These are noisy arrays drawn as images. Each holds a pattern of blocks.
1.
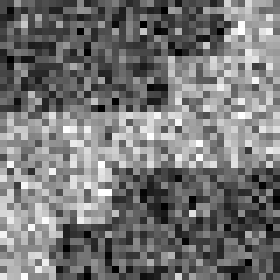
the same after a half turn
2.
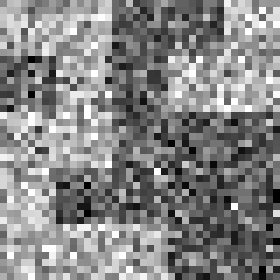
no symmetry
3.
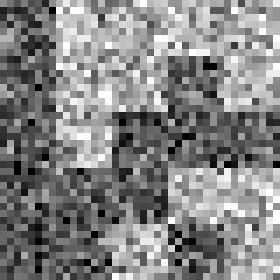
no symmetry
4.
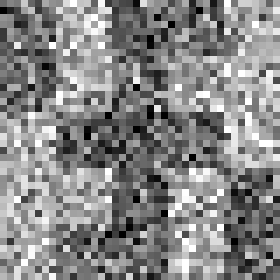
the same after a half turn
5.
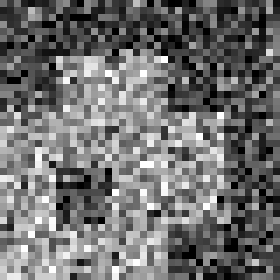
mirrored about the diagonal from the bottom left
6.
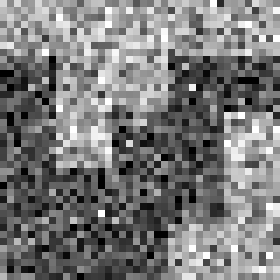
no symmetry
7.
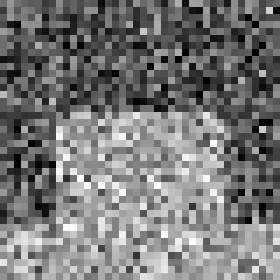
left and right mirror each other
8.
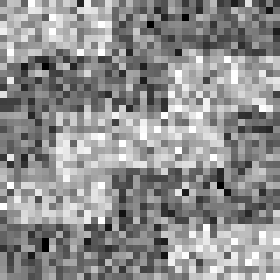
the same after a half turn
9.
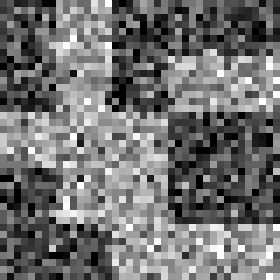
no symmetry
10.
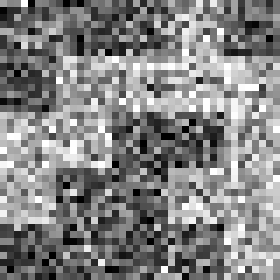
no symmetry
